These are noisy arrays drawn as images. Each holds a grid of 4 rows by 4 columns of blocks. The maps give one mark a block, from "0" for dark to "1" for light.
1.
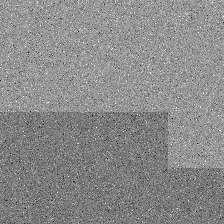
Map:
1 1 1 1
1 1 1 1
0 0 0 1
0 0 0 0
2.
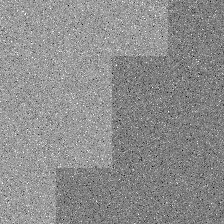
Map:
1 1 1 0
1 1 0 0
1 1 0 0
1 0 0 0
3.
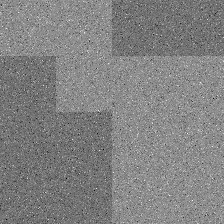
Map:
1 1 0 0
0 1 1 1
0 0 1 1
0 0 1 1
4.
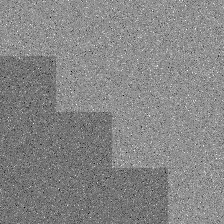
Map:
1 1 1 1
0 1 1 1
0 0 1 1
0 0 0 1
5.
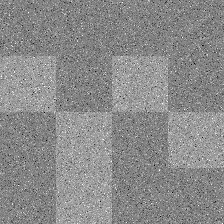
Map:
0 0 0 0
1 0 1 0
0 1 0 1
0 1 0 0
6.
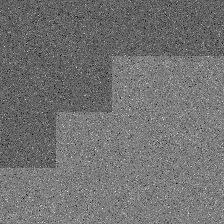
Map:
0 0 0 0
0 0 1 1
0 1 1 1
1 1 1 1
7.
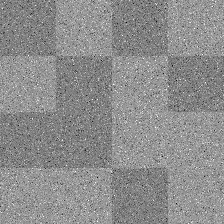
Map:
0 1 0 1
1 0 1 0
0 0 1 1
1 1 0 1
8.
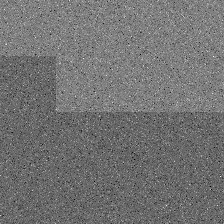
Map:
1 1 1 1
0 1 1 1
0 0 0 0
0 0 0 0
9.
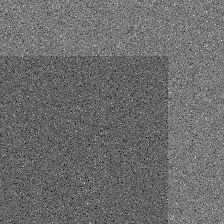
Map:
1 1 1 1
0 0 0 1
0 0 0 1
0 0 0 1
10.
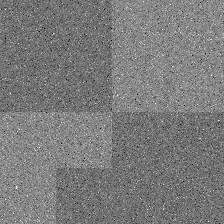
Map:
0 0 1 1
0 0 1 1
1 1 0 0
1 0 0 0
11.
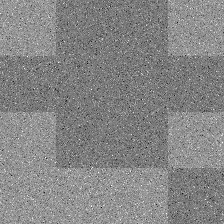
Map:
1 0 0 1
0 0 0 0
1 0 0 1
1 1 1 0
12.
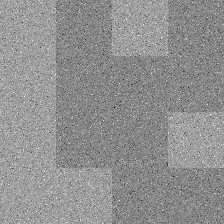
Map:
1 0 1 0
1 0 0 0
1 0 0 1
1 1 0 0
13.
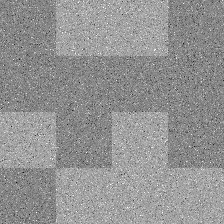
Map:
0 1 1 0
0 0 0 0
1 0 1 0
0 1 1 1
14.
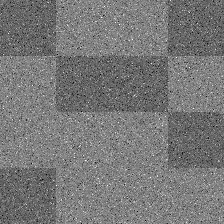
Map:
0 1 1 0
1 0 0 1
1 1 1 0
0 1 1 1
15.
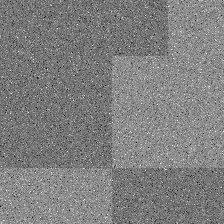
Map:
0 0 0 1
0 0 1 1
0 0 1 1
1 1 0 0
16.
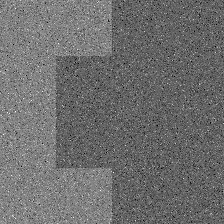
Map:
1 1 0 0
1 0 0 0
1 0 0 0
1 1 0 0
